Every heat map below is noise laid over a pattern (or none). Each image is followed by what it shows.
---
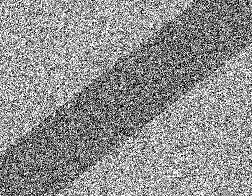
a diagonal band
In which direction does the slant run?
bottom left to top right
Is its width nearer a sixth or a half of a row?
a half
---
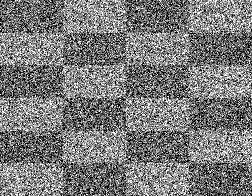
a checkerboard
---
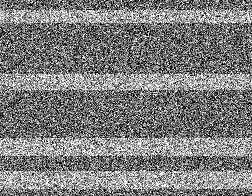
bands of rows
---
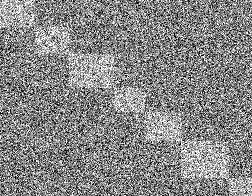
blocks along the diagonal
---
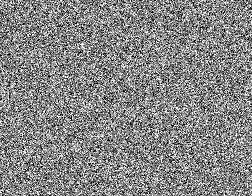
only noise
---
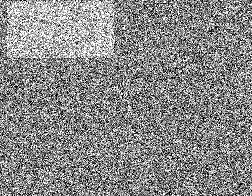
one block
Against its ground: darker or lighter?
lighter
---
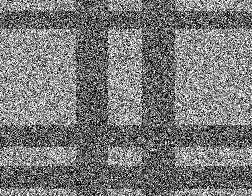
bands of rows crossing bands of columns
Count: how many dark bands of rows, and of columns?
3 and 2
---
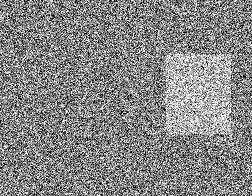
one block
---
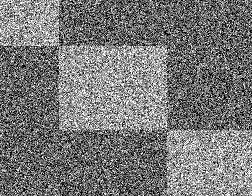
blocks along the diagonal
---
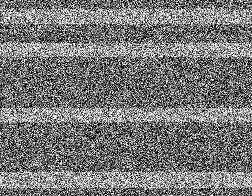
bands of rows
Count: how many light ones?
4
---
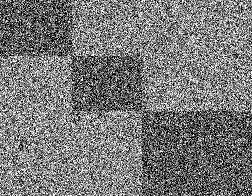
blocks along the diagonal
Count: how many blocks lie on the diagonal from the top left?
3
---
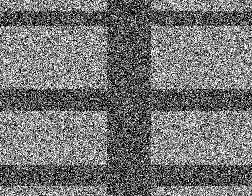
bands of rows crossing bands of columns
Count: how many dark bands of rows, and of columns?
3 and 1
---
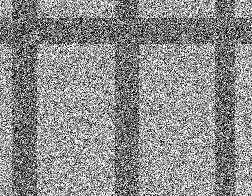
bands of rows crossing bands of columns
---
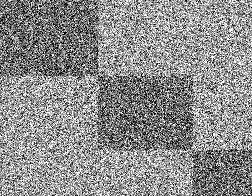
blocks along the diagonal
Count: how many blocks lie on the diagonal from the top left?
3
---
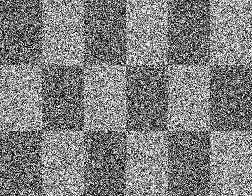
a checkerboard
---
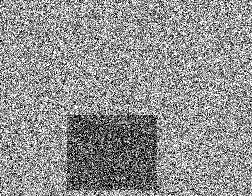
one block
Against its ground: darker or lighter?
darker
